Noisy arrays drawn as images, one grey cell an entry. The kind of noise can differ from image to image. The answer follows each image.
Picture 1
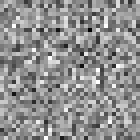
low rank plus noise
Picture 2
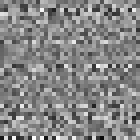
rows of uneven size
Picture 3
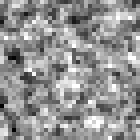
blotchy
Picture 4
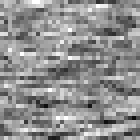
streaked along the rows
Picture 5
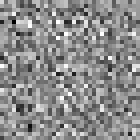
low rank plus noise
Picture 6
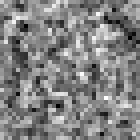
blotchy
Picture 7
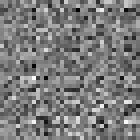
low rank plus noise
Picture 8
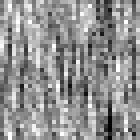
streaked along the columns
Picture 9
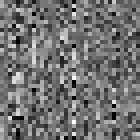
columns of uneven size
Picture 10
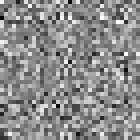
low rank plus noise
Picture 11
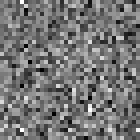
independent entries
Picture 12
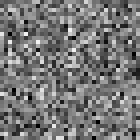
independent entries
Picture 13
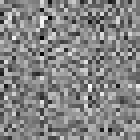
low rank plus noise
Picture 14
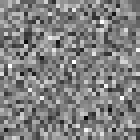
independent entries
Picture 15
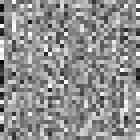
columns of uneven size
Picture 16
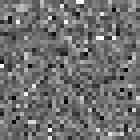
heavy tails
